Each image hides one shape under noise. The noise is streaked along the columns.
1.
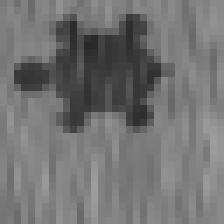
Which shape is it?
turtle
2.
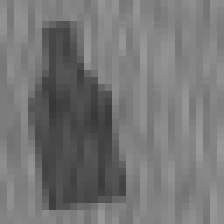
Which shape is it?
bottle
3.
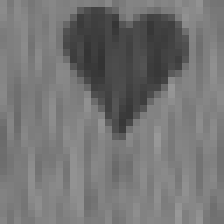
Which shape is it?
heart
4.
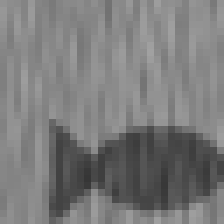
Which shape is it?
fish
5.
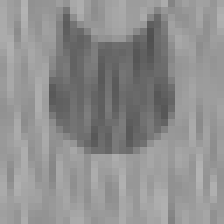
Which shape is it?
cat's head
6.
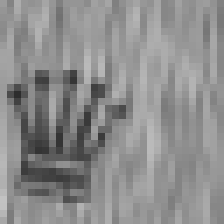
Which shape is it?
chess queen
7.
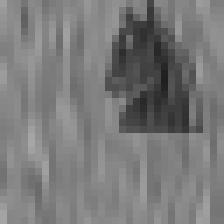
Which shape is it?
chess knight
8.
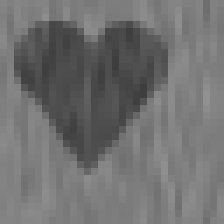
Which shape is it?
heart
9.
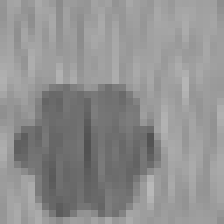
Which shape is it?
flower
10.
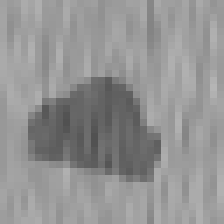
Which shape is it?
cloud
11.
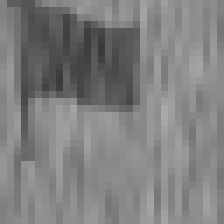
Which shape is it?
flag
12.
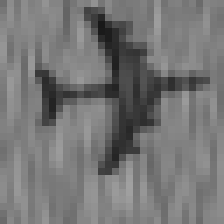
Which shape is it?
airplane
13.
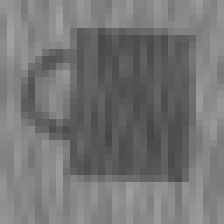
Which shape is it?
cup
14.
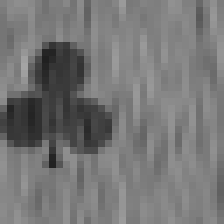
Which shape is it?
club
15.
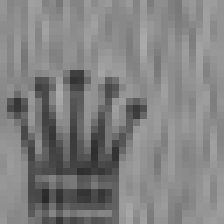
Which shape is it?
chess queen
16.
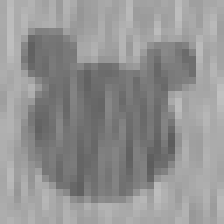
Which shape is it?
bear's head
